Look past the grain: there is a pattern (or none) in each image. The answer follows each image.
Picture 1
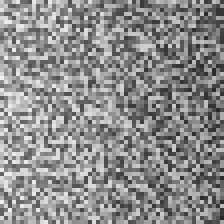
a smooth slope
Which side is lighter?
left
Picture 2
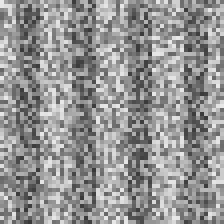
vertical stripes
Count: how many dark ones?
4
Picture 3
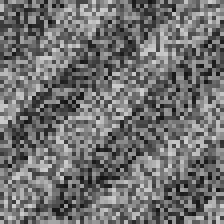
diagonal stripes
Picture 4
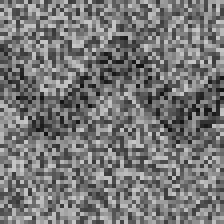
a wavy band
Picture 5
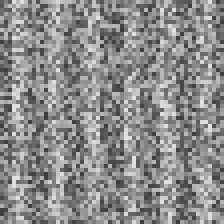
vertical stripes
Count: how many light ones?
6
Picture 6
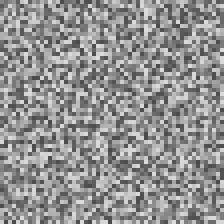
only noise
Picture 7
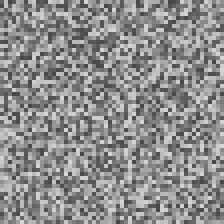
only noise
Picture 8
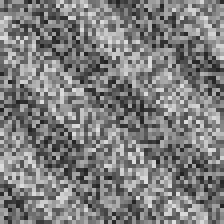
diagonal stripes
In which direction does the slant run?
top left to bottom right
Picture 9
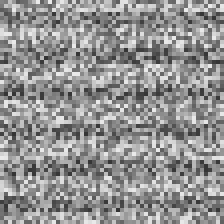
horizontal stripes
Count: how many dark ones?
6
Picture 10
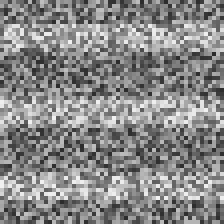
horizontal stripes
